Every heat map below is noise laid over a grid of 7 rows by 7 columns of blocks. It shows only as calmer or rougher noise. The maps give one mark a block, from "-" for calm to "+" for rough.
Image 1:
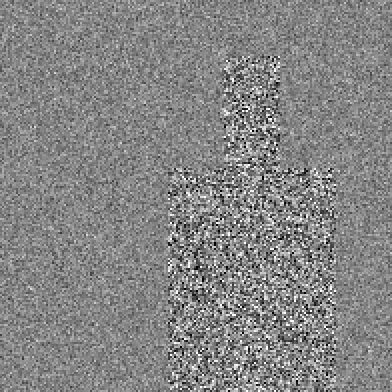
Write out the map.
- - - - - - -
- - - - + - -
- - - - + - -
- - - + + + -
- - - + + + -
- - - + + + -
- - - + + + -
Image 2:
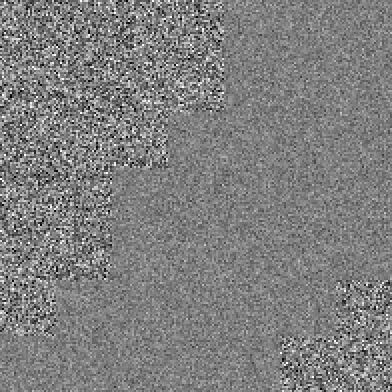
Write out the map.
+ + + + - - -
+ + + + - - -
+ + + - - - -
+ + - - - - -
+ + - - - - -
+ - - - - - +
- - - - - + +
